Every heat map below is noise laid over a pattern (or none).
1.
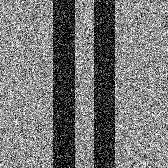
bands of columns
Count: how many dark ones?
2
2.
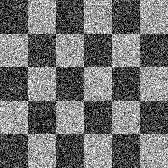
a checkerboard
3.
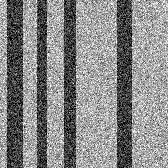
bands of columns
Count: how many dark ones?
4
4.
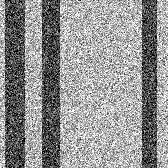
bands of columns
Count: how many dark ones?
3
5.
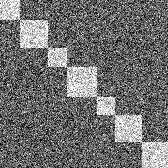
blocks along the diagonal
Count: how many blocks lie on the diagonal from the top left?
7
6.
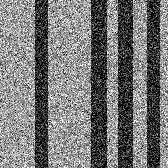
bands of columns
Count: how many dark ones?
4
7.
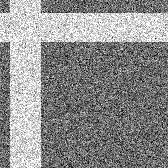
bands of rows crossing bands of columns
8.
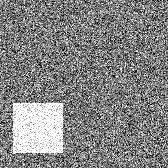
one block
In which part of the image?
bottom left
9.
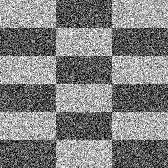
a checkerboard
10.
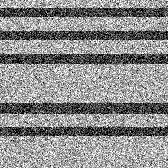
bands of rows
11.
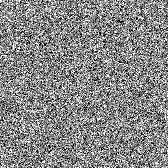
only noise
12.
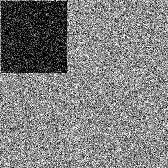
one block
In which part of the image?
top left
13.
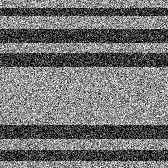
bands of rows
